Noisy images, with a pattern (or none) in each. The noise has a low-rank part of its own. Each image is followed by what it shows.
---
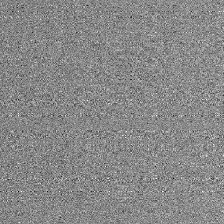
a smooth slope
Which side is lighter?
right
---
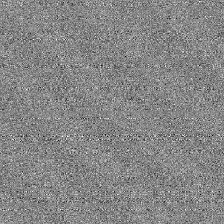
diagonal stripes
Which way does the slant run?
top left to bottom right
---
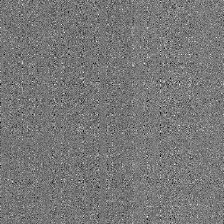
a sharp edge
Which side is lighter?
right
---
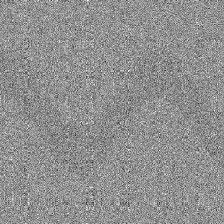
a wavy band
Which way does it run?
left to right
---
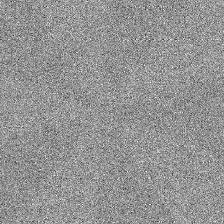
spokes from one point
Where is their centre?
centre
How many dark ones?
5
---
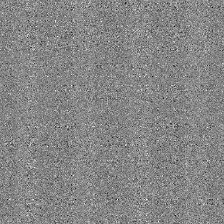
vertical stripes
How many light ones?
4
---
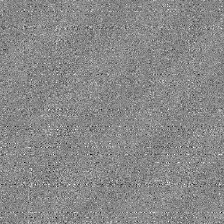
diagonal stripes
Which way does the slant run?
bottom left to top right
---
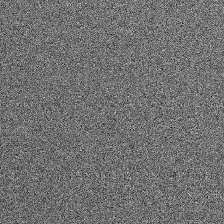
a smooth slope
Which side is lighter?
top right
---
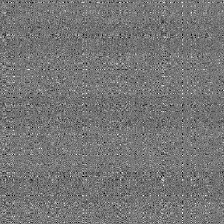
horizontal stripes
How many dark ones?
3
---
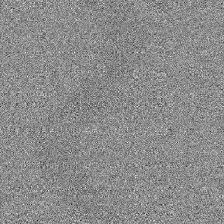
a wavy band
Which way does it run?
top to bottom
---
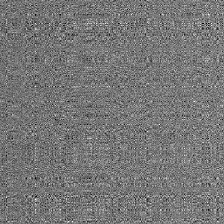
a smooth slope
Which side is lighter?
right
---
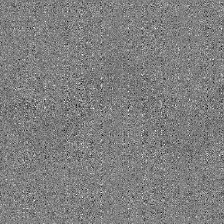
a wavy band
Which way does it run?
left to right
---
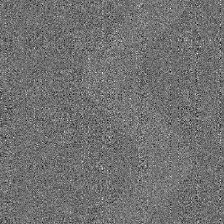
a wavy band
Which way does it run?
top to bottom
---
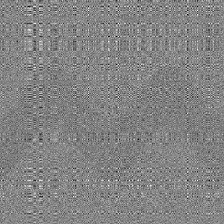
a wavy band
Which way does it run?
left to right
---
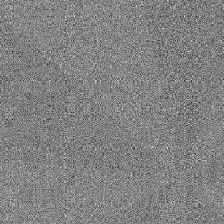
spokes from one point
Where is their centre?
bottom right
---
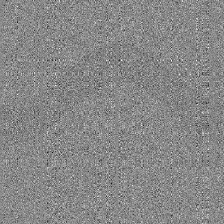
a wavy band
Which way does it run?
left to right
